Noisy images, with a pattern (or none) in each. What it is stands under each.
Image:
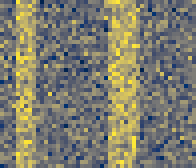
bands of columns
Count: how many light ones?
2
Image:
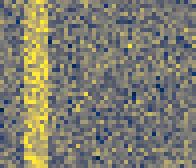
one band of columns
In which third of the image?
left
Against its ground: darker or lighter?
lighter
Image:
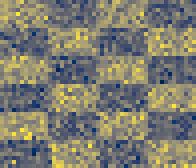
a checkerboard
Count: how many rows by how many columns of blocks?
6 by 4
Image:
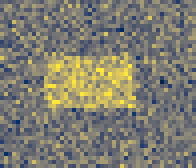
one block
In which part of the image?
centre
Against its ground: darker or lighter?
lighter
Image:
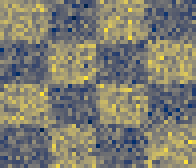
a checkerboard
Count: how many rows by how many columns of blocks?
4 by 4
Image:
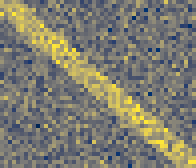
a diagonal band
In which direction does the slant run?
top left to bottom right
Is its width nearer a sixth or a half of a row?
a sixth
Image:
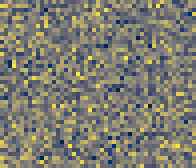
only noise
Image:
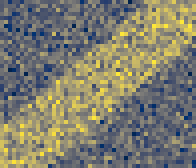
a diagonal band
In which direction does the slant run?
bottom left to top right
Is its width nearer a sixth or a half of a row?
a half
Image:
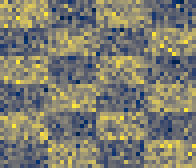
a checkerboard
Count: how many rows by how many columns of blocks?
6 by 4
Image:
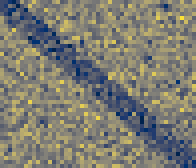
a diagonal band
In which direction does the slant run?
top left to bottom right
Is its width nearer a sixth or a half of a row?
a sixth
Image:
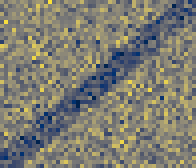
a diagonal band
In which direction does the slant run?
bottom left to top right
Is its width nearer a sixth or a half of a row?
a sixth
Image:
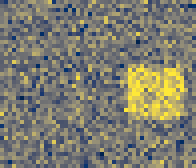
one block
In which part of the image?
middle right
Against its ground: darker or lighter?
lighter
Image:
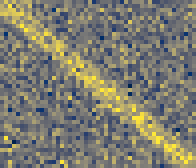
a diagonal band
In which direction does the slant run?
top left to bottom right
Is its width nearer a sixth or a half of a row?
a sixth
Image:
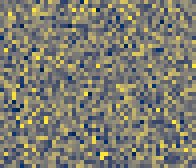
only noise
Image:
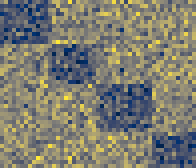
blocks along the diagonal
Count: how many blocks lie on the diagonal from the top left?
4
